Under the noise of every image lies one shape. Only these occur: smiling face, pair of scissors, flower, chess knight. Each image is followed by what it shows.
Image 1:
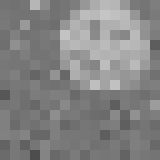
smiling face
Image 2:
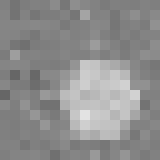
flower
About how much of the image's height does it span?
half
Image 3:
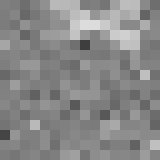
pair of scissors
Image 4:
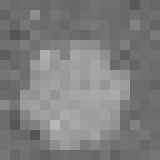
flower
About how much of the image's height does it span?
two thirds
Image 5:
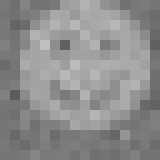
smiling face
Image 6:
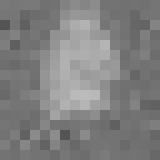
chess knight
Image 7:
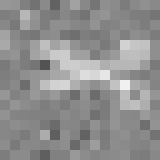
pair of scissors
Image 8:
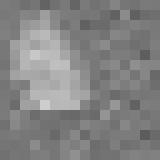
chess knight
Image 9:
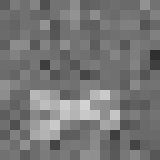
pair of scissors
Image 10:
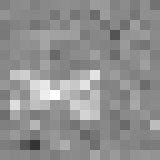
pair of scissors
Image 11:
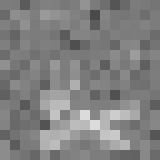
pair of scissors
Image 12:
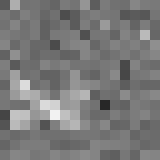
pair of scissors
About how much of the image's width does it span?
half
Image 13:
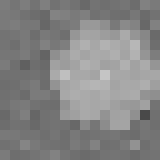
flower
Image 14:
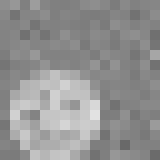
smiling face
